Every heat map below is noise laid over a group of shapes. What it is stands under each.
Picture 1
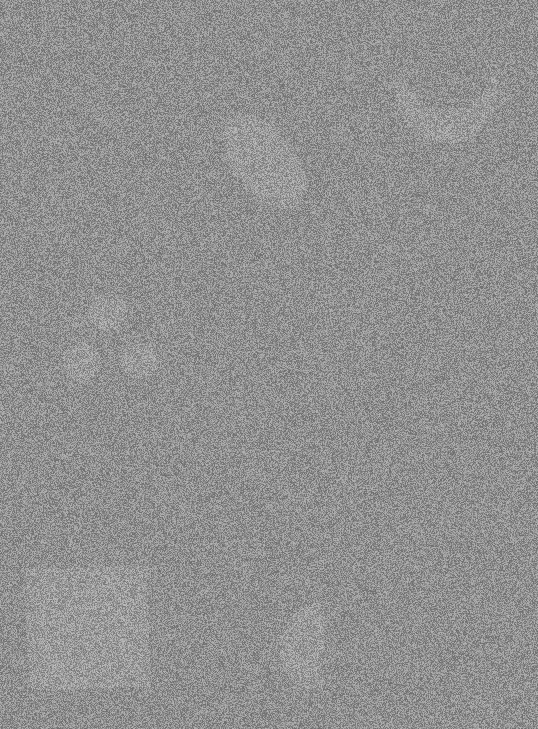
top middle: ellipse; top right: crescent; middle left: three dots; bottom left: square; bottom middle: half disc
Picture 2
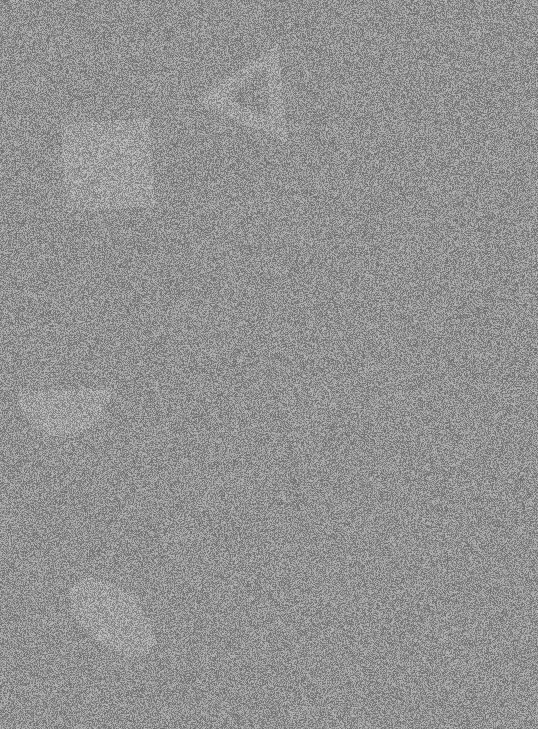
top left: square; top middle: triangle frame; middle left: half disc; bottom left: ellipse
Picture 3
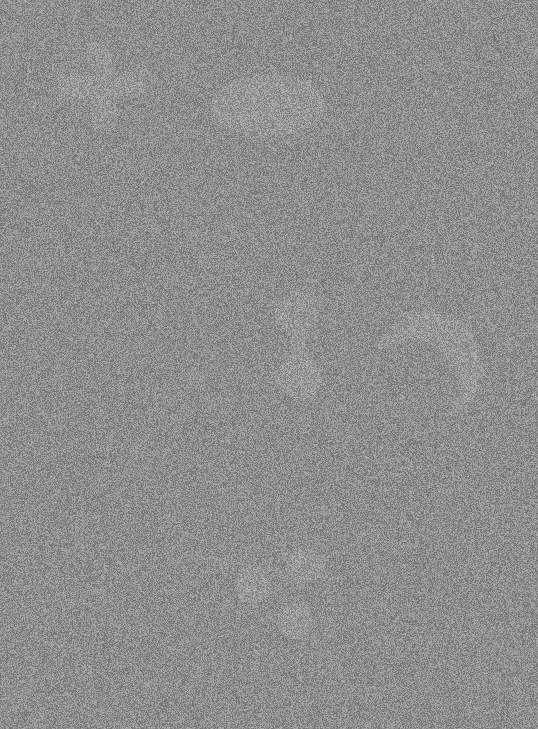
top left: cross; top middle: ellipse; centre: dumbbell; middle right: crescent; bottom middle: three dots
